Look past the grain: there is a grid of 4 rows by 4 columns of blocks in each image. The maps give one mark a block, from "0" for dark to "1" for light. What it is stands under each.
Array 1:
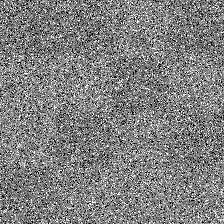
0010
1101
1010
0111
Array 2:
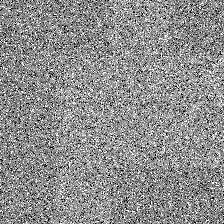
0010
0111
0111
0100
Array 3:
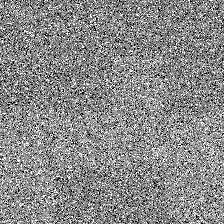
0000
0010
1111
1001
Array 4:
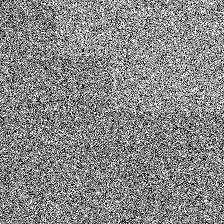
0111
0011
0000
0000
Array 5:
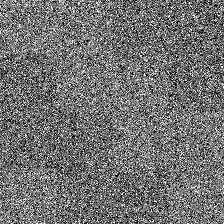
1100
0110
0011
1001
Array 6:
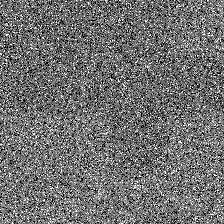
0001
0000
1101
1111
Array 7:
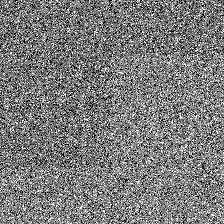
0000
0011
0011
1111
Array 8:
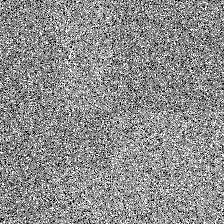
0100
0100
0011
0111
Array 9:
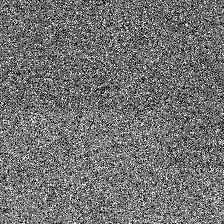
0000
0000
1110
1111
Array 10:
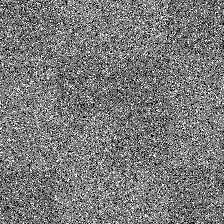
0110
1001
1101
0110
